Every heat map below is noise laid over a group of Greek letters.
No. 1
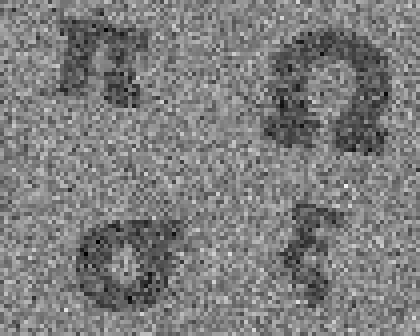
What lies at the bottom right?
xi
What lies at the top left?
pi
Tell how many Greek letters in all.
4
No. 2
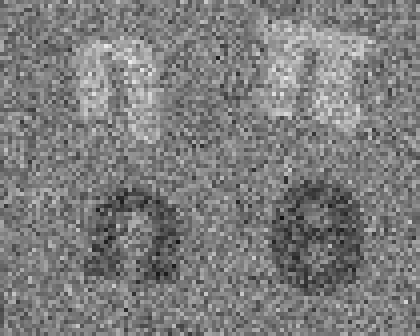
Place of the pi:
top right
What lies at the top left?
eta
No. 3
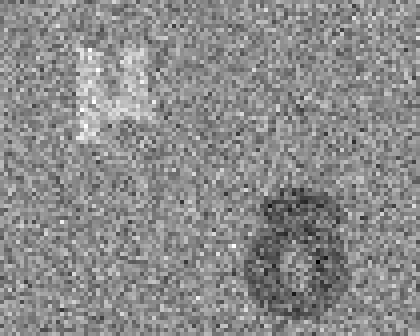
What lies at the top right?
nothing
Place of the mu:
top left
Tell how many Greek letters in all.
2
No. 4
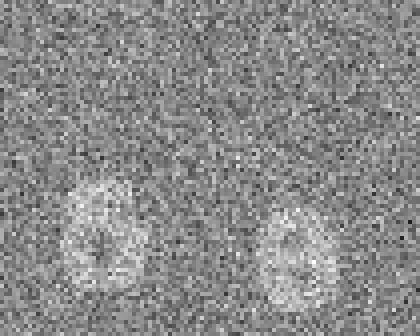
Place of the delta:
bottom left
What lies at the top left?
nothing
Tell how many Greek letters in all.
2
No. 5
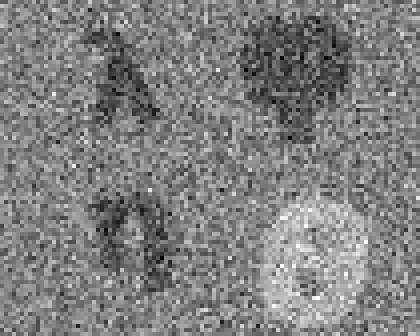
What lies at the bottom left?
eta
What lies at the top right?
phi
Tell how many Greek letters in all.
4
